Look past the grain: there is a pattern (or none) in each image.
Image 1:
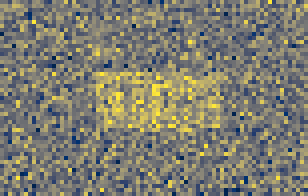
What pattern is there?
one block
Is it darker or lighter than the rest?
lighter
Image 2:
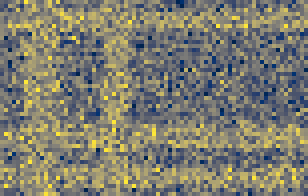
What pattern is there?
bands of rows crossing bands of columns
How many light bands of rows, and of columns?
3 and 2
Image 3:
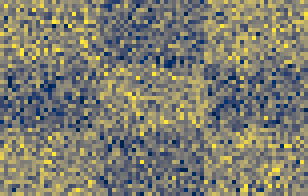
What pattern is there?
a checkerboard
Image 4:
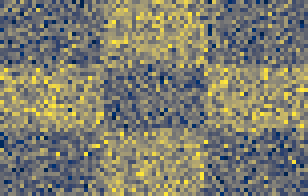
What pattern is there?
a checkerboard
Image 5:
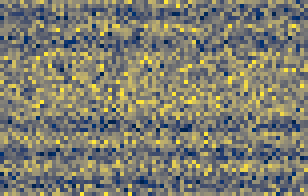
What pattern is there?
bands of rows
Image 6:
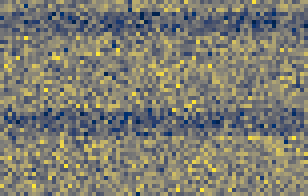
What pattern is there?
bands of rows
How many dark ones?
2
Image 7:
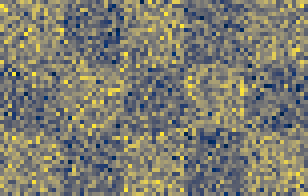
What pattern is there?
a checkerboard
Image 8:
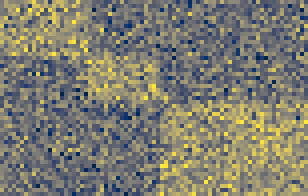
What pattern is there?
blocks along the diagonal
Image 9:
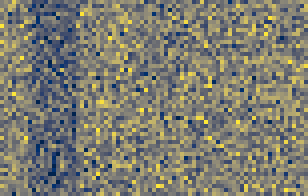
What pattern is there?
one band of columns
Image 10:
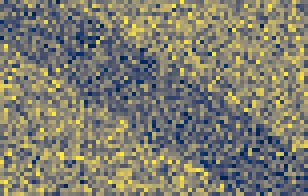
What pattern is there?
a diagonal band
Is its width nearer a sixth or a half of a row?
a half
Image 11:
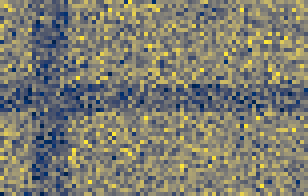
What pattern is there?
bands of rows crossing bands of columns
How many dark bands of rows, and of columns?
1 and 1
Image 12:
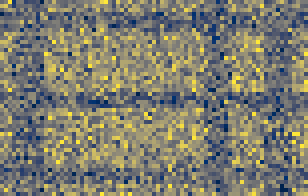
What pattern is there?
bands of rows crossing bands of columns
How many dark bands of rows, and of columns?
3 and 3
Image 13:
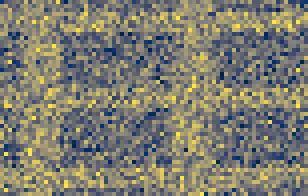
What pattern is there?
bands of rows crossing bands of columns
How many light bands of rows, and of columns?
3 and 2
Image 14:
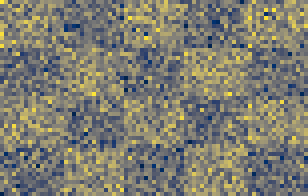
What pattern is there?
a checkerboard
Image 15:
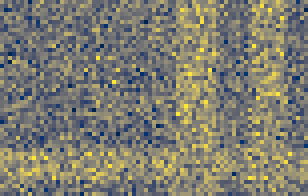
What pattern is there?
bands of rows crossing bands of columns
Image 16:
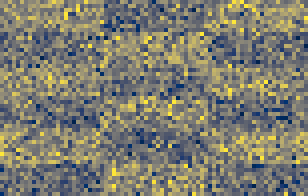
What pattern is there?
a checkerboard
